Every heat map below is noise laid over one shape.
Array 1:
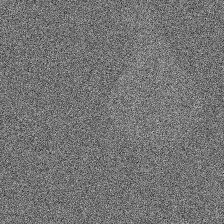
pear
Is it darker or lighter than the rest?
lighter
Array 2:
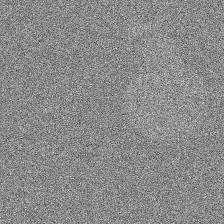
pear
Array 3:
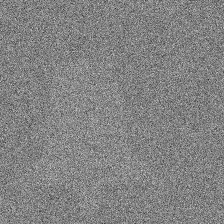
bell
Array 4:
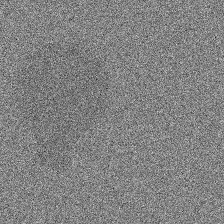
light bulb
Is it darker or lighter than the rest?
darker
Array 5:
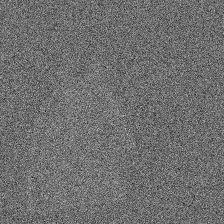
chess knight
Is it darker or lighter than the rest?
lighter
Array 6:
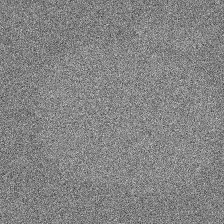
apple
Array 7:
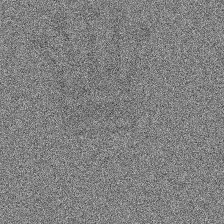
chess queen
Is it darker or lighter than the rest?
darker
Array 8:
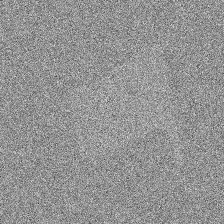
flag
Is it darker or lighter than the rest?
lighter
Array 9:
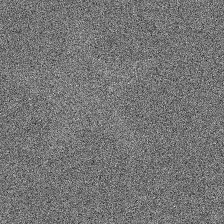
star
